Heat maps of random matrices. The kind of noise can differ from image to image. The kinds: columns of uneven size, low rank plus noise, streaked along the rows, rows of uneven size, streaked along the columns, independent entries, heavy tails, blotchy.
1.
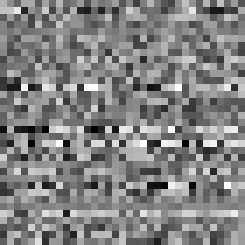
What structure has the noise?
rows of uneven size
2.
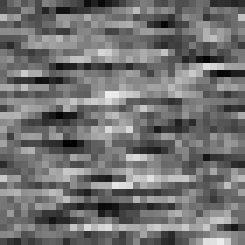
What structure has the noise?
streaked along the rows
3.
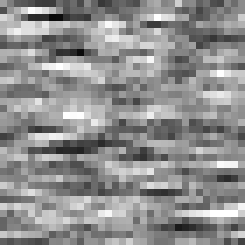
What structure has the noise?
streaked along the rows
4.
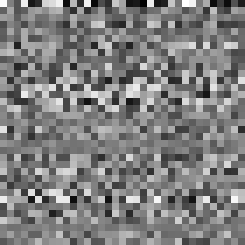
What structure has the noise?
rows of uneven size
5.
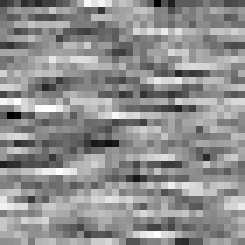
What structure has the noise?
streaked along the rows
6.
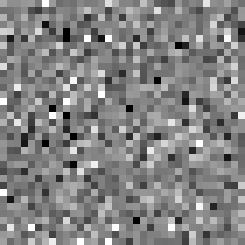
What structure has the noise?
heavy tails
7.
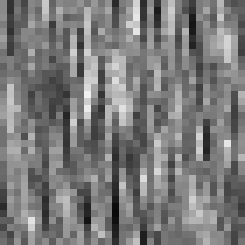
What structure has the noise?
streaked along the columns
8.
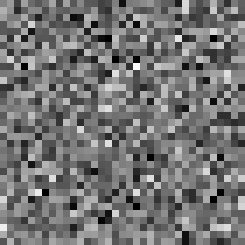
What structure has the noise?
low rank plus noise
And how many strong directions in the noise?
five to eight
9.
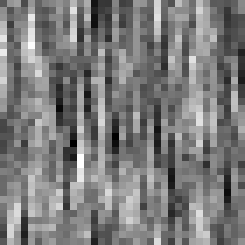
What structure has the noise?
streaked along the columns
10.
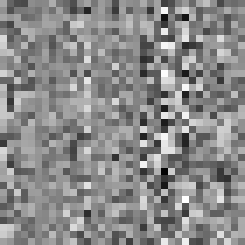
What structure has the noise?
columns of uneven size
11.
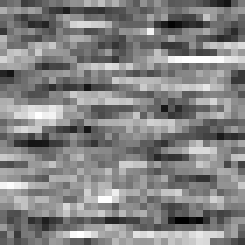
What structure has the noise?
streaked along the rows
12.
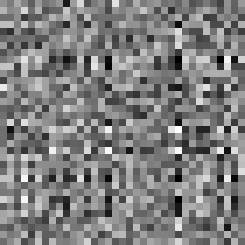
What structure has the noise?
low rank plus noise
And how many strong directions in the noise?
one
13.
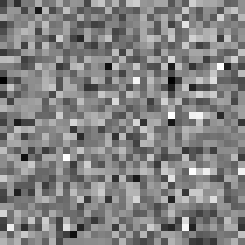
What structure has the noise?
low rank plus noise
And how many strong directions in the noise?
three or four
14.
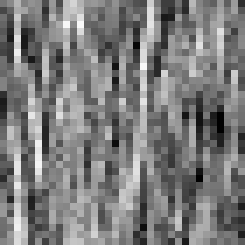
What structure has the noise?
streaked along the columns
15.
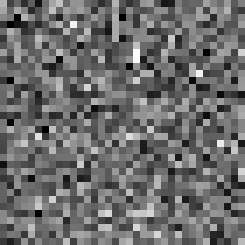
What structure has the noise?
independent entries
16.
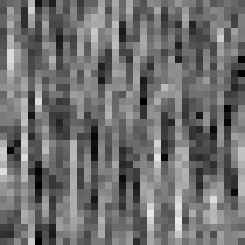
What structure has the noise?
streaked along the columns
